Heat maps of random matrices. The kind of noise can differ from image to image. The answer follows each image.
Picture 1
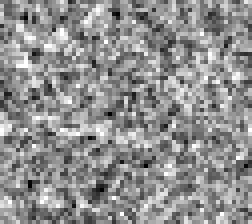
blotchy
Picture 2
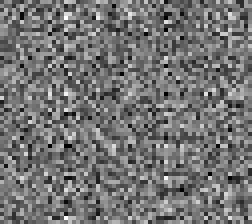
low rank plus noise
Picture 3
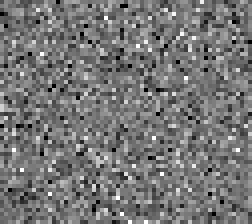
heavy tails
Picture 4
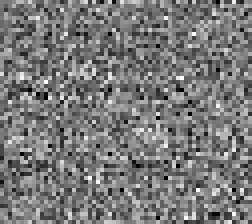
low rank plus noise
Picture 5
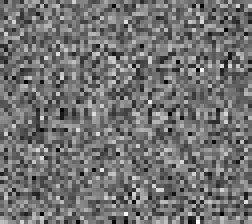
low rank plus noise
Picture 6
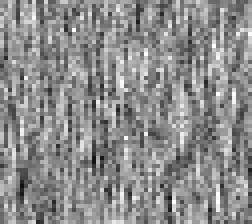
streaked along the columns
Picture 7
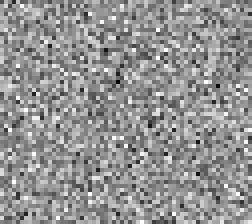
independent entries
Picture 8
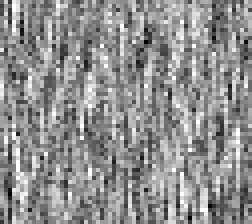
streaked along the columns
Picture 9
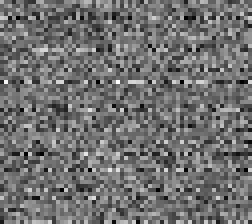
rows of uneven size
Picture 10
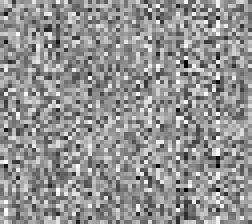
columns of uneven size
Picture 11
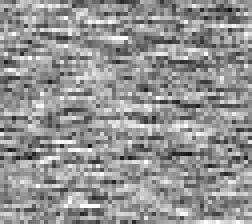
streaked along the rows
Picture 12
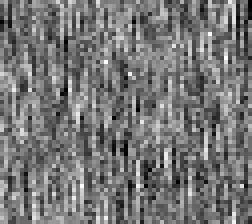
streaked along the columns
